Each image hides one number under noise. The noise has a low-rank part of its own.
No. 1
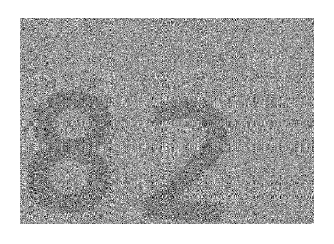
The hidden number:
82
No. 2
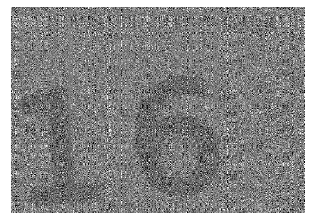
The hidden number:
16
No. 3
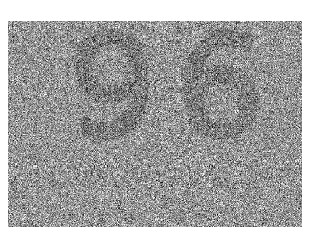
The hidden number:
96
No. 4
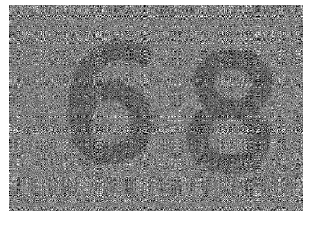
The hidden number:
68
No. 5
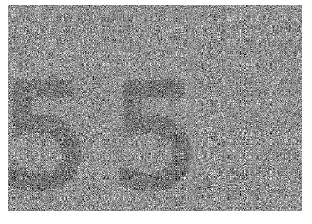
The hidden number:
55
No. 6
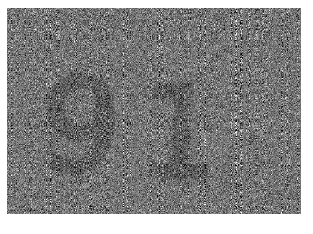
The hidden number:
91
